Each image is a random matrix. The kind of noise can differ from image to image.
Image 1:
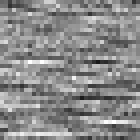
streaked along the rows
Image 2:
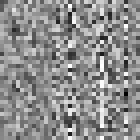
columns of uneven size
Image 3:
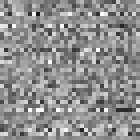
rows of uneven size
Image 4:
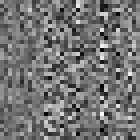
columns of uneven size
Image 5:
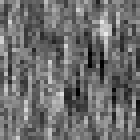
streaked along the columns
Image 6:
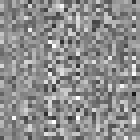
columns of uneven size
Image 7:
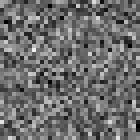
independent entries
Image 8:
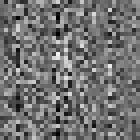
columns of uneven size
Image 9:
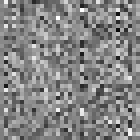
columns of uneven size
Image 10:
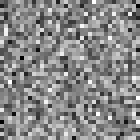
independent entries
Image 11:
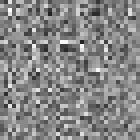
low rank plus noise
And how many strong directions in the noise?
two
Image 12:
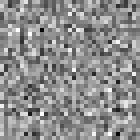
low rank plus noise
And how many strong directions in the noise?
three or four
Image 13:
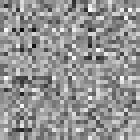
low rank plus noise
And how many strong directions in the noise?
three or four
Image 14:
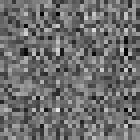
low rank plus noise
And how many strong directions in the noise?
one
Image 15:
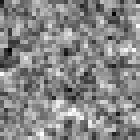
blotchy
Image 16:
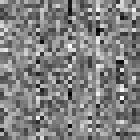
columns of uneven size
